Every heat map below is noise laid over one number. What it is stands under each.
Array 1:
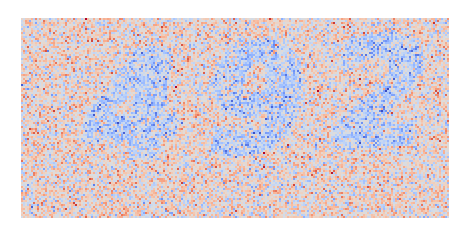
492
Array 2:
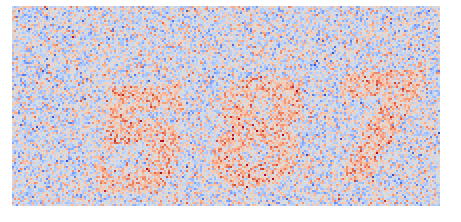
587
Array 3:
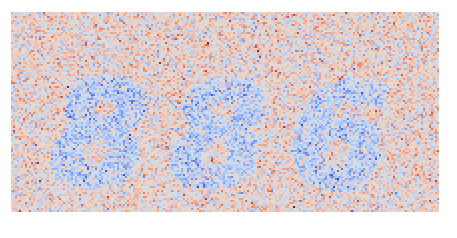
886
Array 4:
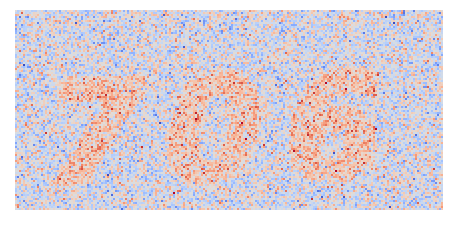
706
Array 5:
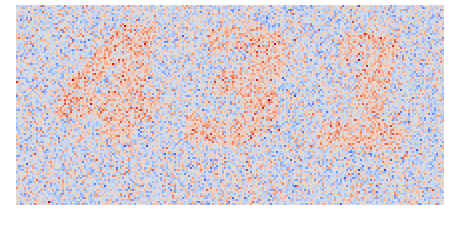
431
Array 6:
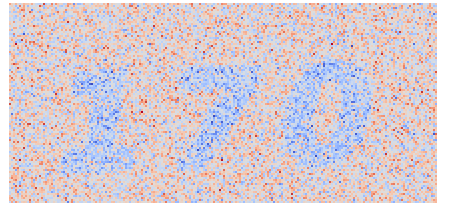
170
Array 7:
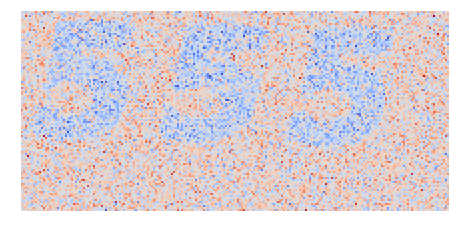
555
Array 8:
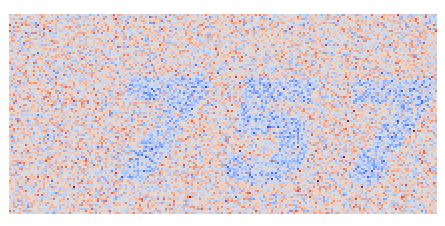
757
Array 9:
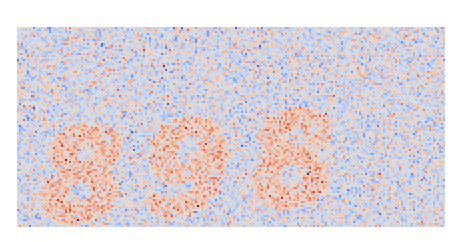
898
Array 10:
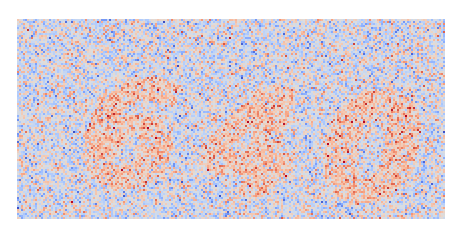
640
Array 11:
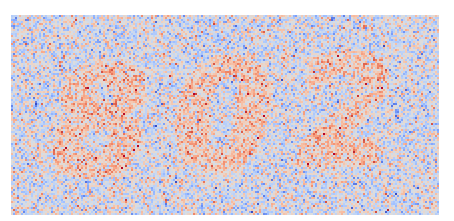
802
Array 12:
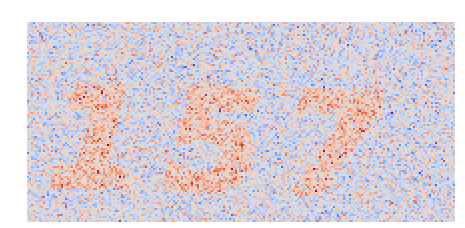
157
